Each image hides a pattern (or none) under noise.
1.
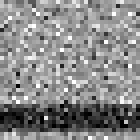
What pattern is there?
one horizontal stripe
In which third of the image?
bottom
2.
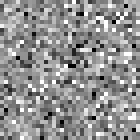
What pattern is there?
only noise
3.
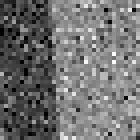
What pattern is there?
a sharp edge
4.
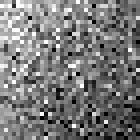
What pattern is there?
a smooth slope
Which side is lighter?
top left
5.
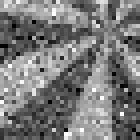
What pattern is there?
spokes from one point
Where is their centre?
top right
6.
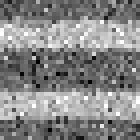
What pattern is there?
horizontal stripes
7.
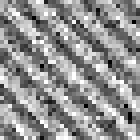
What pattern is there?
diagonal stripes
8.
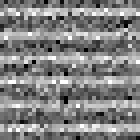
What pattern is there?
horizontal stripes
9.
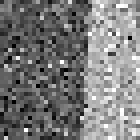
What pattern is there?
a sharp edge
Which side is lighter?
right
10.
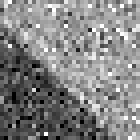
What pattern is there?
a sharp edge
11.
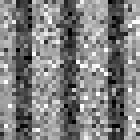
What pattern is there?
vertical stripes
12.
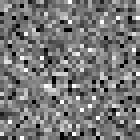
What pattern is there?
only noise
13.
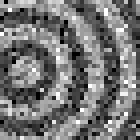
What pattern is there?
rings round one point
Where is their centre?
middle left
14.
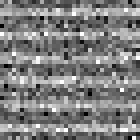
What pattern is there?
horizontal stripes
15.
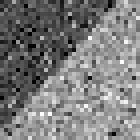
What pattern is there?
a sharp edge
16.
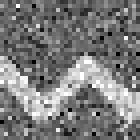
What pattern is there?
a wavy band
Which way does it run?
left to right
